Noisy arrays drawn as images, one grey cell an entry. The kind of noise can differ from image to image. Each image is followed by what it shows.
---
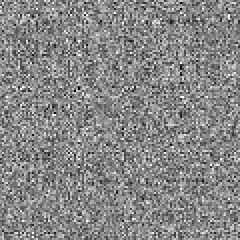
low rank plus noise
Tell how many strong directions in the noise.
three or four
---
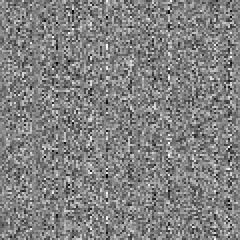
columns of uneven size
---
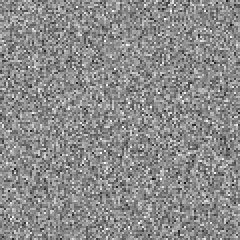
independent entries
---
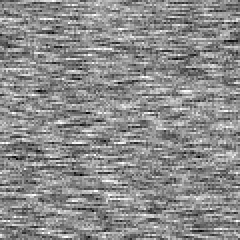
streaked along the rows
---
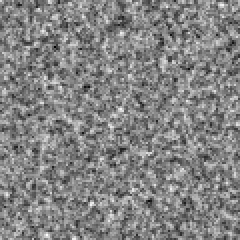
blotchy
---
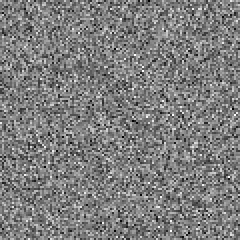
independent entries
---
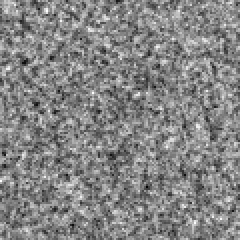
blotchy
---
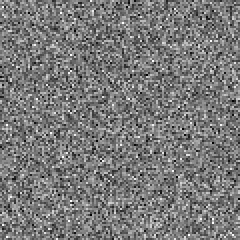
independent entries
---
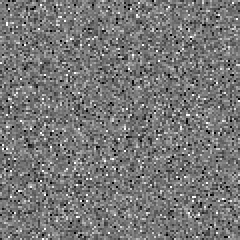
heavy tails
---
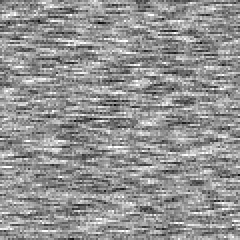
streaked along the rows
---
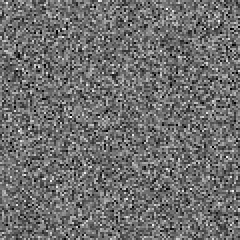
independent entries
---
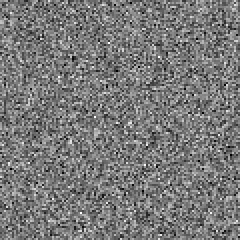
independent entries
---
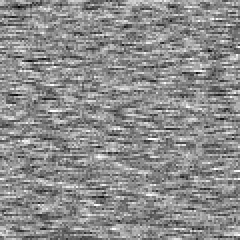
streaked along the rows
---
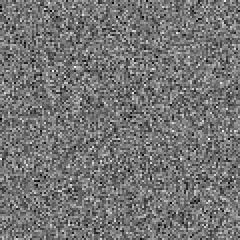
independent entries
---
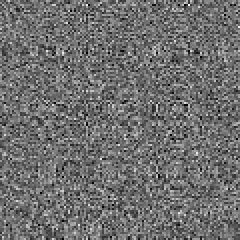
low rank plus noise
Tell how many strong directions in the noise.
two
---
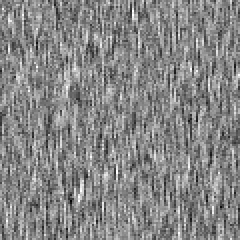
streaked along the columns
